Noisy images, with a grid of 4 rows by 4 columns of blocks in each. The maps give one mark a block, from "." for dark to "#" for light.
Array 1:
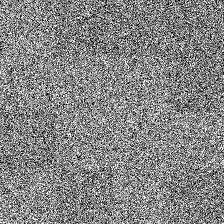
# . . .
# # # .
. # # #
# . # .
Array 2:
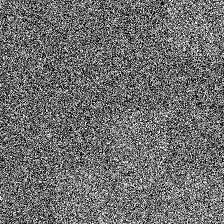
. . . #
. . . .
. . # .
. # # #
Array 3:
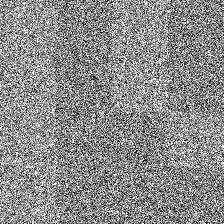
# . # .
# . # .
# . . #
# . . .
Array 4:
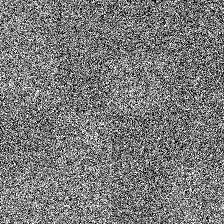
# . . .
# . # .
. # . .
# # . #
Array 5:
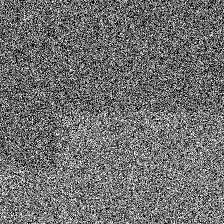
. . . .
. . . .
. # # #
# # # #
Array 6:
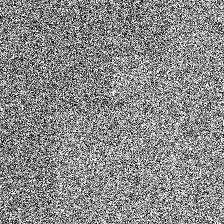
. . . #
. . # #
. # # #
. # # #
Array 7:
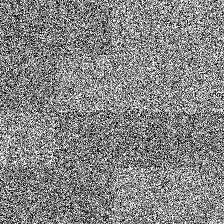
. . # #
. # # #
# . . .
. . # #
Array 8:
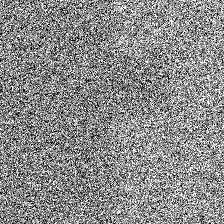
. . # #
. . . #
. . # #
. . # #
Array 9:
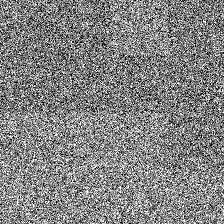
. . # .
. . . .
# # # .
# # # #
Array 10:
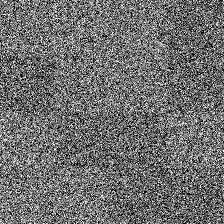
# # # .
. # # .
# . . #
# # . .
